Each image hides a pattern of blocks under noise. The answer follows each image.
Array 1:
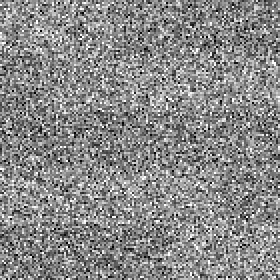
the same after a half turn
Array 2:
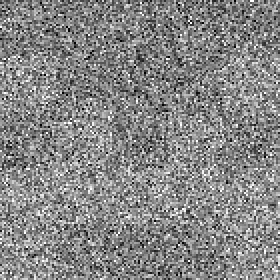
left and right mirror each other
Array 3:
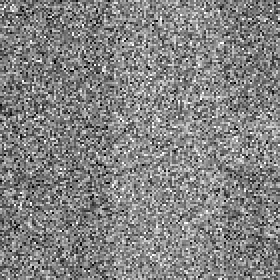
top and bottom mirror each other
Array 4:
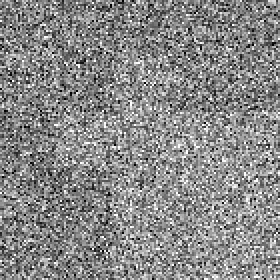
mirrored about the diagonal from the top left
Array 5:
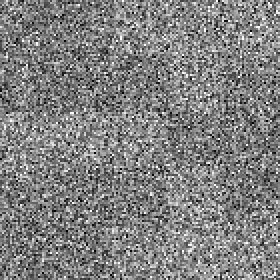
top and bottom mirror each other
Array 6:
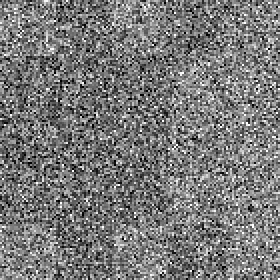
top and bottom mirror each other
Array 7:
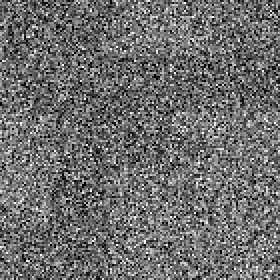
mirrored about the diagonal from the top left
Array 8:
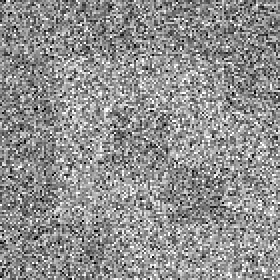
mirrored about the diagonal from the top left
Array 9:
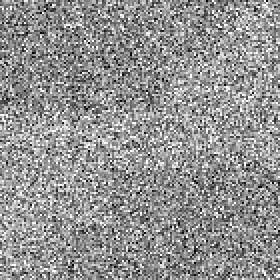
the same after a half turn
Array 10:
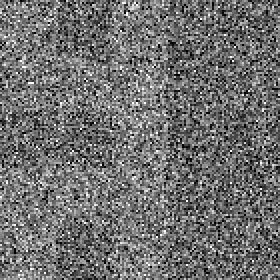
top and bottom mirror each other
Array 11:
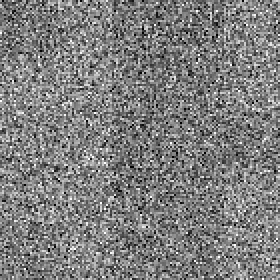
top and bottom mirror each other
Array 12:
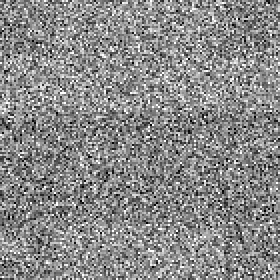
left and right mirror each other
